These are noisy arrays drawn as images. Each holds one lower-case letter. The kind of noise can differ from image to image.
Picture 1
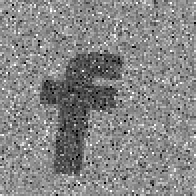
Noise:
heavy tails
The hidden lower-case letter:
f
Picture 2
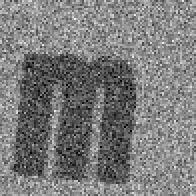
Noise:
independent entries
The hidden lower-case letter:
m
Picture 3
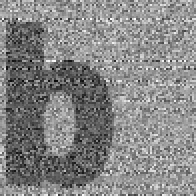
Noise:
rows of uneven size
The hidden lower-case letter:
b
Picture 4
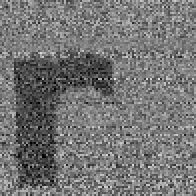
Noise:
rows of uneven size
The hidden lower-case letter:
r
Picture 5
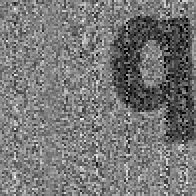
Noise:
columns of uneven size
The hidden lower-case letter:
q
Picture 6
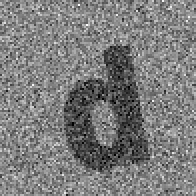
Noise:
independent entries
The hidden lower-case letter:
d
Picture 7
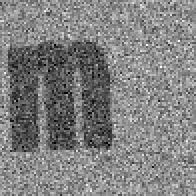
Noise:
independent entries
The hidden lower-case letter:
m
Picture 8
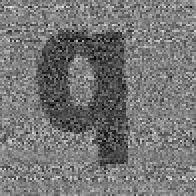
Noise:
rows of uneven size
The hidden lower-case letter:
q
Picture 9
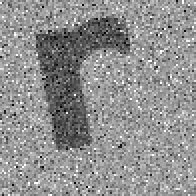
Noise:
heavy tails
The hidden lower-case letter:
r
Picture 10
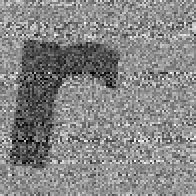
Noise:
rows of uneven size
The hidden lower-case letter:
r
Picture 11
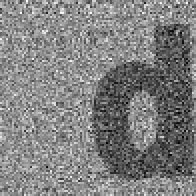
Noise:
low rank plus noise
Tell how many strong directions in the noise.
two
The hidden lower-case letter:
d
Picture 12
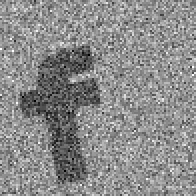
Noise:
independent entries
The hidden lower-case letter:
f
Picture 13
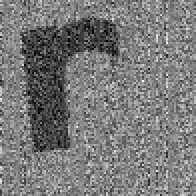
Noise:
columns of uneven size
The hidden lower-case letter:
r
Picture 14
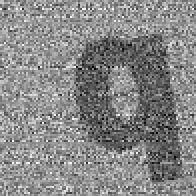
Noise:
rows of uneven size
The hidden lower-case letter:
q
